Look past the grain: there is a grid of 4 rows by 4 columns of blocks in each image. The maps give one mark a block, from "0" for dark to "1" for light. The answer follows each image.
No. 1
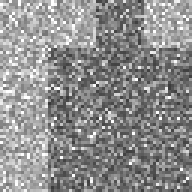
1 1 0 1
1 0 0 0
1 0 0 0
1 0 0 0
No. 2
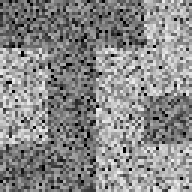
0 0 0 1
1 0 1 1
1 0 1 0
0 0 1 1
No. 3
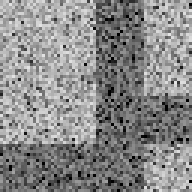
1 1 0 1
1 1 0 1
1 1 0 0
0 0 0 1
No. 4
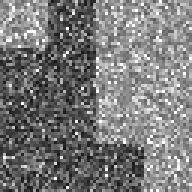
1 0 1 1
0 0 1 1
0 0 1 1
0 0 0 1
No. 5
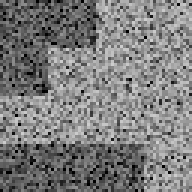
0 0 1 1
0 1 1 1
1 1 1 1
0 0 0 1
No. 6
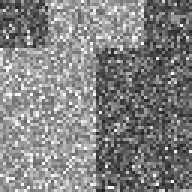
0 1 1 0
1 1 0 0
1 1 0 0
1 1 0 0
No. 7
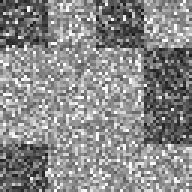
0 1 0 1
1 1 1 0
1 1 1 0
0 1 1 1
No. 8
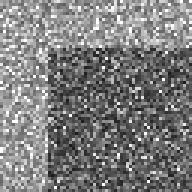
1 1 1 1
1 0 0 0
1 0 0 0
1 0 0 0
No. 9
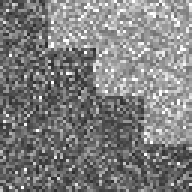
0 1 1 1
0 0 1 1
0 0 0 1
0 0 0 0
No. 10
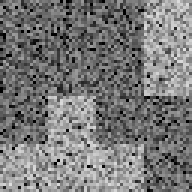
0 0 0 1
0 0 0 1
0 1 0 0
1 1 1 0
